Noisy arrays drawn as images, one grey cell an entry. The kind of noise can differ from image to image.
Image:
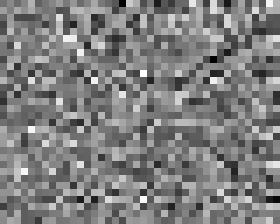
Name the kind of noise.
low rank plus noise
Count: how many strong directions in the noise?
one
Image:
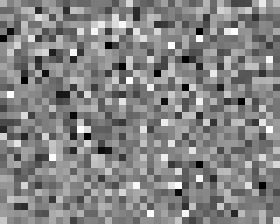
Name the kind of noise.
heavy tails
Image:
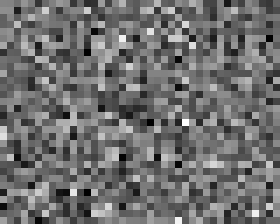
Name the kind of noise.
low rank plus noise
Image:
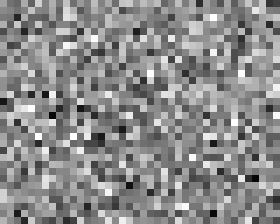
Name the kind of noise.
independent entries
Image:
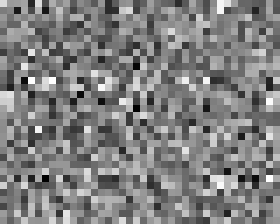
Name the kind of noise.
low rank plus noise
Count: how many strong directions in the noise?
one
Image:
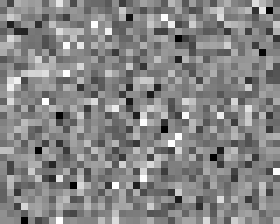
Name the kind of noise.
heavy tails
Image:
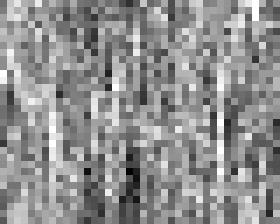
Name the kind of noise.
streaked along the columns
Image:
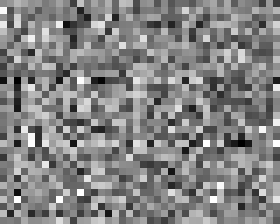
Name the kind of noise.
low rank plus noise
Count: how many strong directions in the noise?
two
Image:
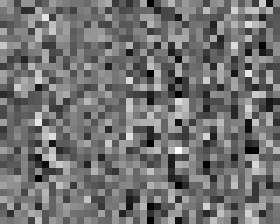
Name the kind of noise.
columns of uneven size
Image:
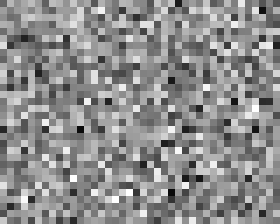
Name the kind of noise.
independent entries
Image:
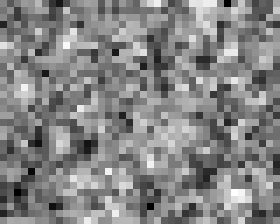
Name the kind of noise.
blotchy
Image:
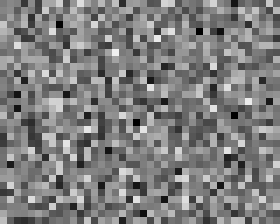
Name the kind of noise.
independent entries
